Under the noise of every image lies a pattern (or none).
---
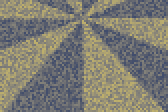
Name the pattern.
spokes from one point
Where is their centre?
top middle
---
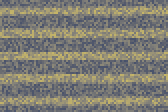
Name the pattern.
horizontal stripes
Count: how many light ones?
5
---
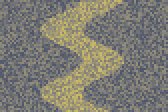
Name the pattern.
a wavy band
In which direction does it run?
top to bottom
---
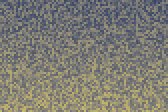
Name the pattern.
a smooth slope
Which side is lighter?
bottom
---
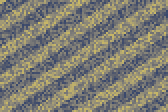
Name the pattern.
diagonal stripes
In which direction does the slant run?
bottom left to top right
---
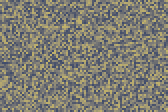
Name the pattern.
only noise
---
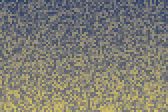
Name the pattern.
a smooth slope
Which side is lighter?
bottom
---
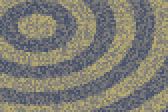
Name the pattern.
rings round one point
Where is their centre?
top left
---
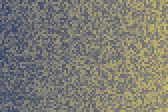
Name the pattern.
a smooth slope
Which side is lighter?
right
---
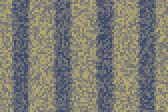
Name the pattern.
vertical stripes
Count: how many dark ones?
4
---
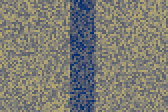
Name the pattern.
one vertical stripe
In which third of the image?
middle
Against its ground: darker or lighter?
darker
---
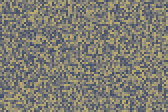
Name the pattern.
only noise
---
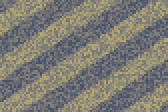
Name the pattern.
diagonal stripes
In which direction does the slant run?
bottom left to top right
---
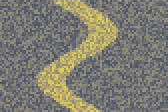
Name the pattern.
a wavy band
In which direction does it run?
top to bottom
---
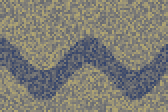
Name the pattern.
a wavy band
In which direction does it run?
left to right
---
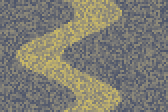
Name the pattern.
a wavy band
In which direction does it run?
top to bottom
